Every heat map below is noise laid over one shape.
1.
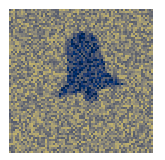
bell
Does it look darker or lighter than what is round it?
darker
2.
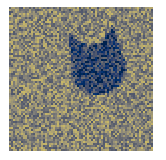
cat's head
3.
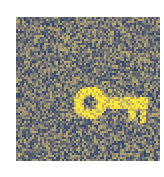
key
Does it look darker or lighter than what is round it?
lighter
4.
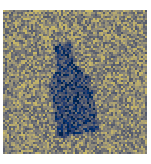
bottle
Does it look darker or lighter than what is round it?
darker
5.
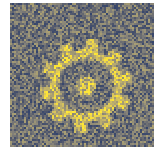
gear
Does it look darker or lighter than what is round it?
lighter
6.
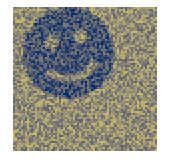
smiling face
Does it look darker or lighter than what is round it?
darker
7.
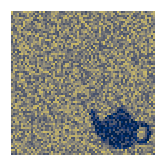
teapot
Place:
bottom right
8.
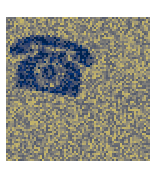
telephone
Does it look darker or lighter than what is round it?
darker
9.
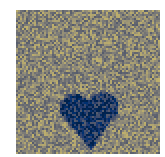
heart
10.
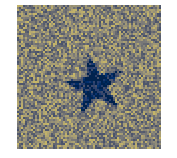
star
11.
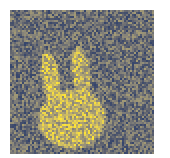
rabbit's head
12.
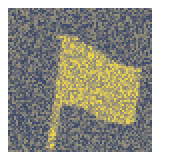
flag
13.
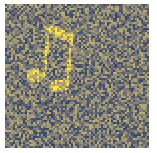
pair of musical notes
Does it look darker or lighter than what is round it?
lighter
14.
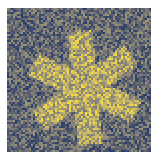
asterisk
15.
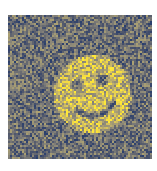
smiling face
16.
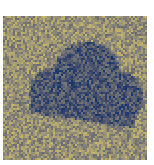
cloud
